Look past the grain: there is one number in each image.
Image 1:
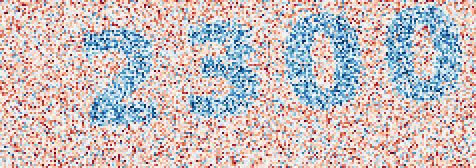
2300
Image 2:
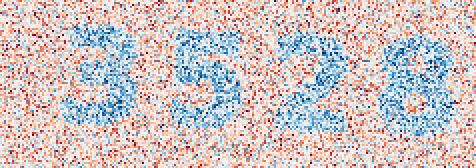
3528
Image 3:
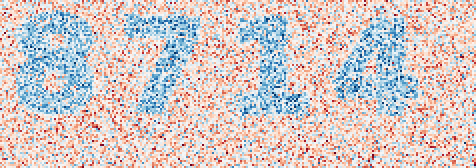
8714
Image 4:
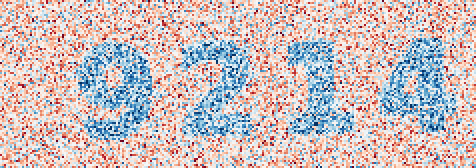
9214
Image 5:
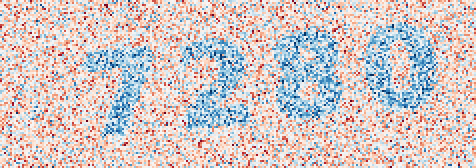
7280
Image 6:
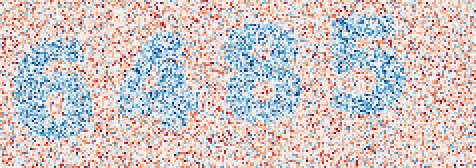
6485
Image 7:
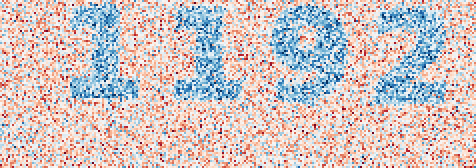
1192
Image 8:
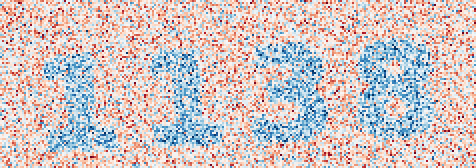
1138
